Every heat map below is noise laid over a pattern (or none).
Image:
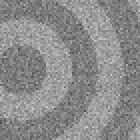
rings round one point
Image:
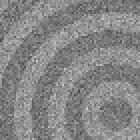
rings round one point
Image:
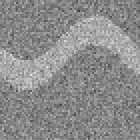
a wavy band
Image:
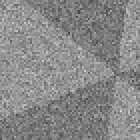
spokes from one point
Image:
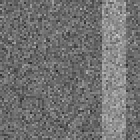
one vertical stripe
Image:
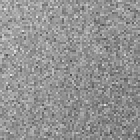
a smooth slope
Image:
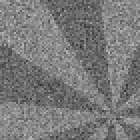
spokes from one point
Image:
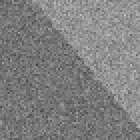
a sharp edge
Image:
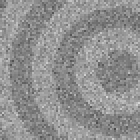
rings round one point
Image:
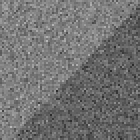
a sharp edge
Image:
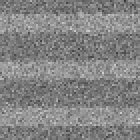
horizontal stripes
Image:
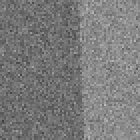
a sharp edge
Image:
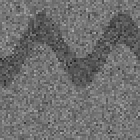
a wavy band
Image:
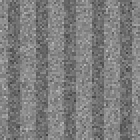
vertical stripes
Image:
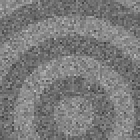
rings round one point
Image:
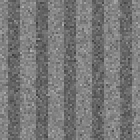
vertical stripes
